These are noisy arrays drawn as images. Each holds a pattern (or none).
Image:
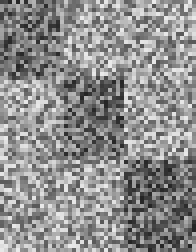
blocks along the diagonal
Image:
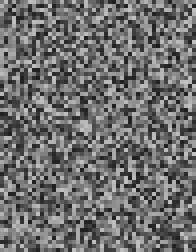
only noise
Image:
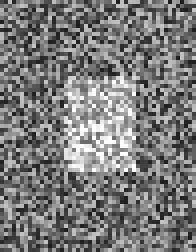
one block
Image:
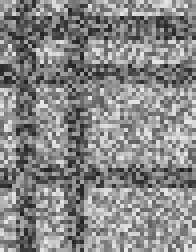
bands of rows crossing bands of columns
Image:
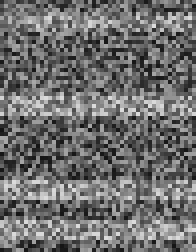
bands of rows
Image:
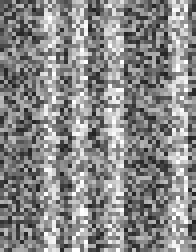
bands of columns
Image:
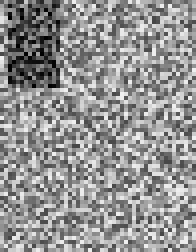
one block
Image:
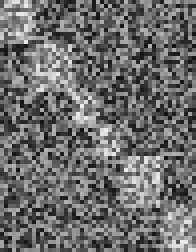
blocks along the diagonal
